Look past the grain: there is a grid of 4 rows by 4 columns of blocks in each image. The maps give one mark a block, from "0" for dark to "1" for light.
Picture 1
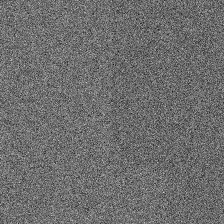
1100
1100
1100
1110
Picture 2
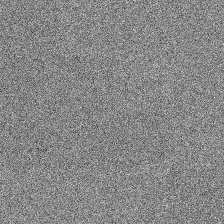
0111
0011
0001
1110
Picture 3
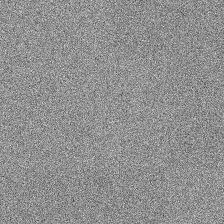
1100
1110
1110
0001
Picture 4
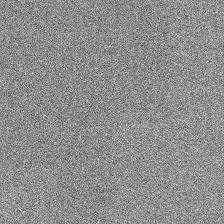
0001
0001
0011
1011
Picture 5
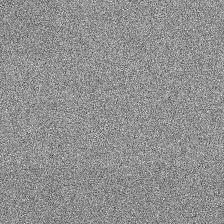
0111
1111
1111
0000
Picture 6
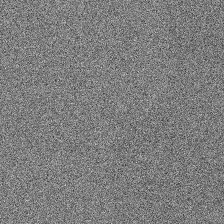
1110
1110
1100
1100
